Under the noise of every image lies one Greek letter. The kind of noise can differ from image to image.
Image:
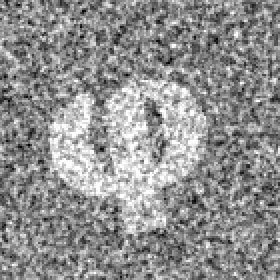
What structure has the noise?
blotchy
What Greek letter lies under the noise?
phi
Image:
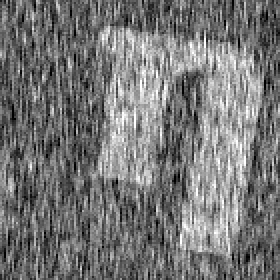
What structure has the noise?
streaked along the columns
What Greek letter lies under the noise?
eta
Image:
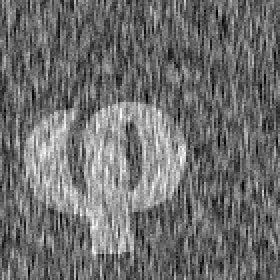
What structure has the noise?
streaked along the columns
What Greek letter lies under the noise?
phi
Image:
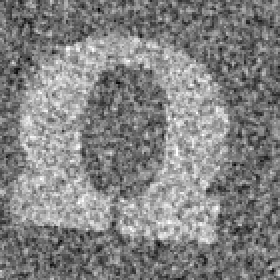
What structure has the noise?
blotchy
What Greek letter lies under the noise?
omega
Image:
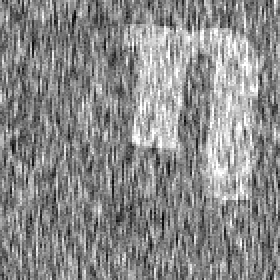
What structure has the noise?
streaked along the columns
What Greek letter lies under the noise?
eta
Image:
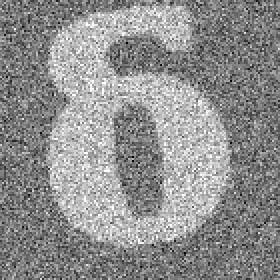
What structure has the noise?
independent entries
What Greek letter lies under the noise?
delta
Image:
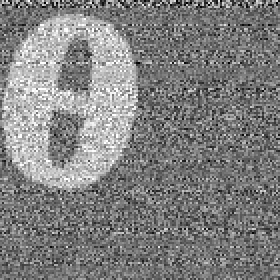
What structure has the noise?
rows of uneven size
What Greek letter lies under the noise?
theta
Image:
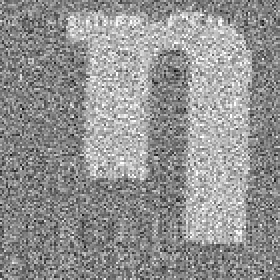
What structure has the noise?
low rank plus noise
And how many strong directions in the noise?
three or four
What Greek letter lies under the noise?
eta
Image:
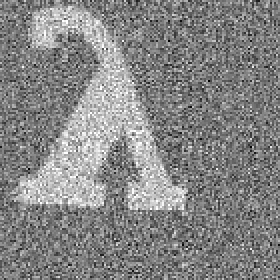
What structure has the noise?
low rank plus noise
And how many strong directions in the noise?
three or four
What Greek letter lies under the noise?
lambda
